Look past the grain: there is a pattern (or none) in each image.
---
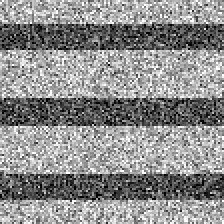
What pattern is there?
horizontal stripes
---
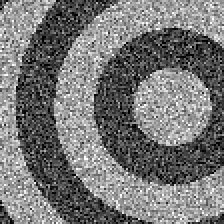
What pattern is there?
rings round one point
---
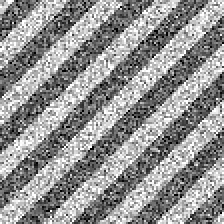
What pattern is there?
diagonal stripes
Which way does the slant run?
bottom left to top right
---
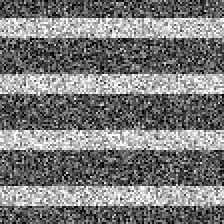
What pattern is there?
horizontal stripes
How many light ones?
4
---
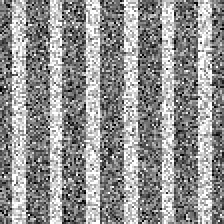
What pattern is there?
vertical stripes
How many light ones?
6
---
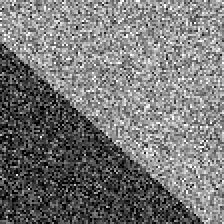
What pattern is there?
a sharp edge
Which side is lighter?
top right
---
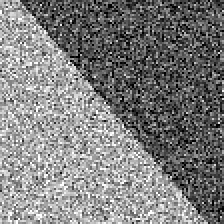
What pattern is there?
a sharp edge
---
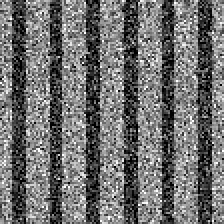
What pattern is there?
vertical stripes
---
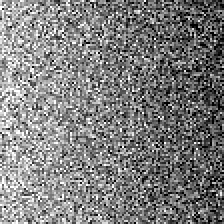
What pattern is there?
a smooth slope
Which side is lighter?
left
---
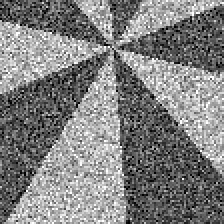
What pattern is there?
spokes from one point
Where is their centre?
top middle
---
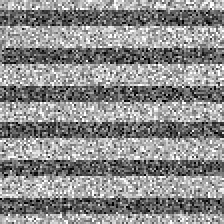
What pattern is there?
horizontal stripes
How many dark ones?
6
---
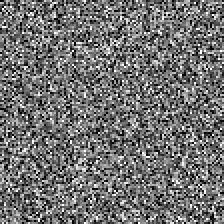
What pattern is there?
only noise
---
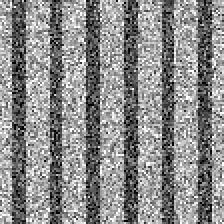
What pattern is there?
vertical stripes
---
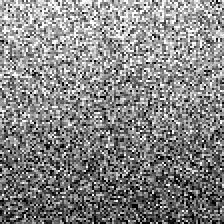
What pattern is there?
a smooth slope
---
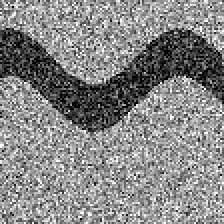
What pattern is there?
a wavy band
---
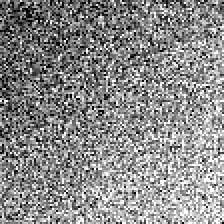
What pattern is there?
a smooth slope
